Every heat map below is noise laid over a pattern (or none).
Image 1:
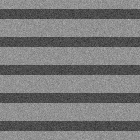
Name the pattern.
horizontal stripes
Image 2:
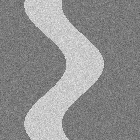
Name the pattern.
a wavy band
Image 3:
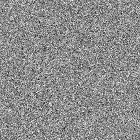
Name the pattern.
only noise
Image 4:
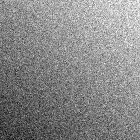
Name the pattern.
a smooth slope
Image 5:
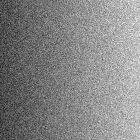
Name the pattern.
a smooth slope
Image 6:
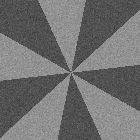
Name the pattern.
spokes from one point
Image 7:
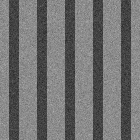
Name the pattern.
vertical stripes
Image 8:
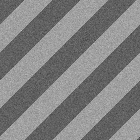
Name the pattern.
diagonal stripes
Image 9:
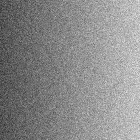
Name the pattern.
a smooth slope
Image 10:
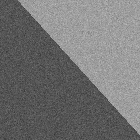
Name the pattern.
a sharp edge
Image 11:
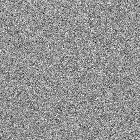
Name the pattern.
only noise
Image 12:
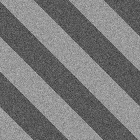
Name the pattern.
diagonal stripes
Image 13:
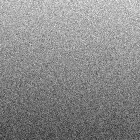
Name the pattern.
a smooth slope
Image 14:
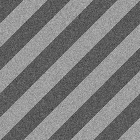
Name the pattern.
diagonal stripes
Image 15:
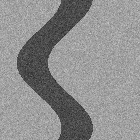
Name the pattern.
a wavy band
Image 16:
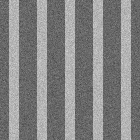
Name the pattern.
vertical stripes
